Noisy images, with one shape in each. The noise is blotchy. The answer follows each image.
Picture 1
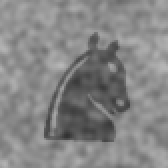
chess knight
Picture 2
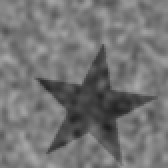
star
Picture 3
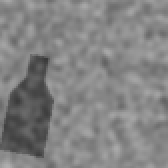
bottle
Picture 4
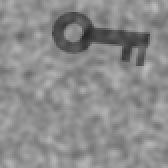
key
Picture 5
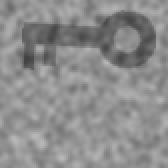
key
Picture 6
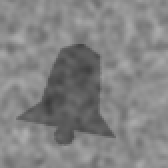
bell
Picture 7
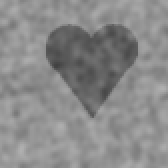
heart
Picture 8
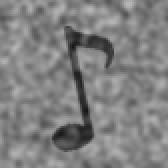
musical note
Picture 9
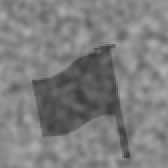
flag
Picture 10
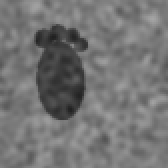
footprint
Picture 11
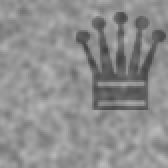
chess queen
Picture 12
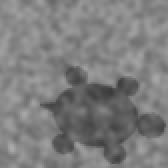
turtle
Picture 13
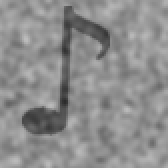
musical note
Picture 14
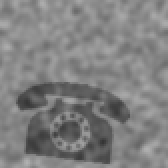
telephone
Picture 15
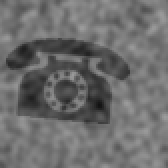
telephone
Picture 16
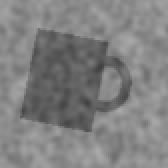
cup
